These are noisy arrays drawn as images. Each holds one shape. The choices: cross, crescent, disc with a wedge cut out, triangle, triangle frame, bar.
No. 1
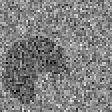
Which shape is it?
disc with a wedge cut out
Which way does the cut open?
down and right
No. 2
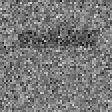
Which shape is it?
bar
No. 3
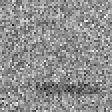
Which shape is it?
bar
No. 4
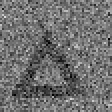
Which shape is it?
triangle frame
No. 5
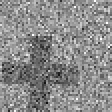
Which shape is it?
cross
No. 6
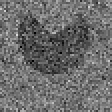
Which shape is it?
disc with a wedge cut out
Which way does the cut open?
up
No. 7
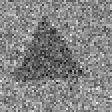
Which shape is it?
triangle
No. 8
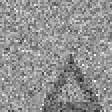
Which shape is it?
triangle frame
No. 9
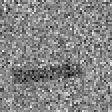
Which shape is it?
bar
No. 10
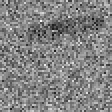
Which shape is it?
bar
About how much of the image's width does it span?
two thirds
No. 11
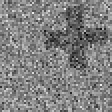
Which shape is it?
cross
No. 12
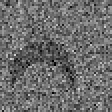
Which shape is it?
crescent
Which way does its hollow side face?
down
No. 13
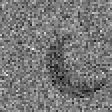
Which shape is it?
crescent
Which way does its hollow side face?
up and right
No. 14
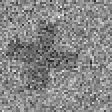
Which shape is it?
cross
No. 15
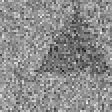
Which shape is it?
triangle
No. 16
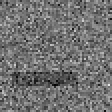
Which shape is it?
bar
